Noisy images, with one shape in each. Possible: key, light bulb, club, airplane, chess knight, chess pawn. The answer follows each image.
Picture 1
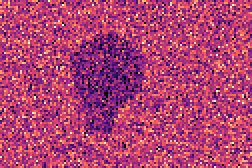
light bulb
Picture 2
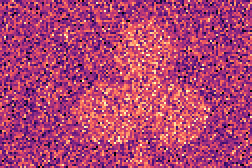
club
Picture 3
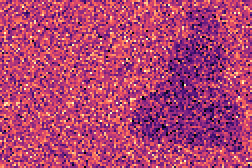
chess pawn
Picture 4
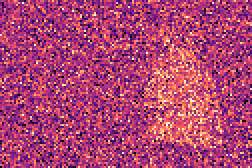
chess knight
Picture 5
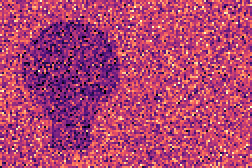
light bulb
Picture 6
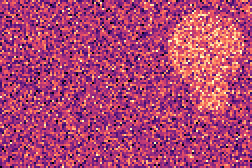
light bulb
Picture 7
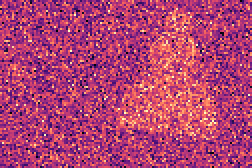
chess pawn
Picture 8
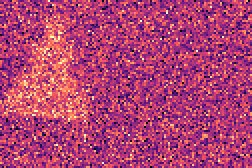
chess pawn
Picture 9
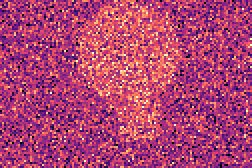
light bulb
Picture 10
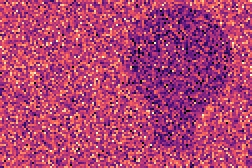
light bulb
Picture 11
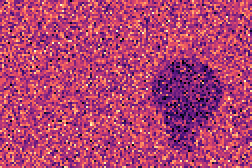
light bulb
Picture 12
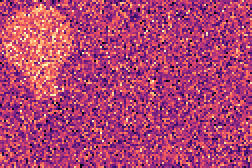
light bulb
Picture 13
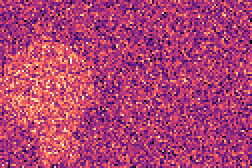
light bulb
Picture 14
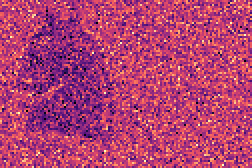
chess knight
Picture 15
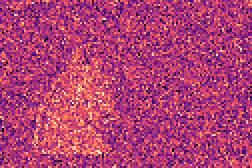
chess knight
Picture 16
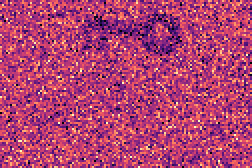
key
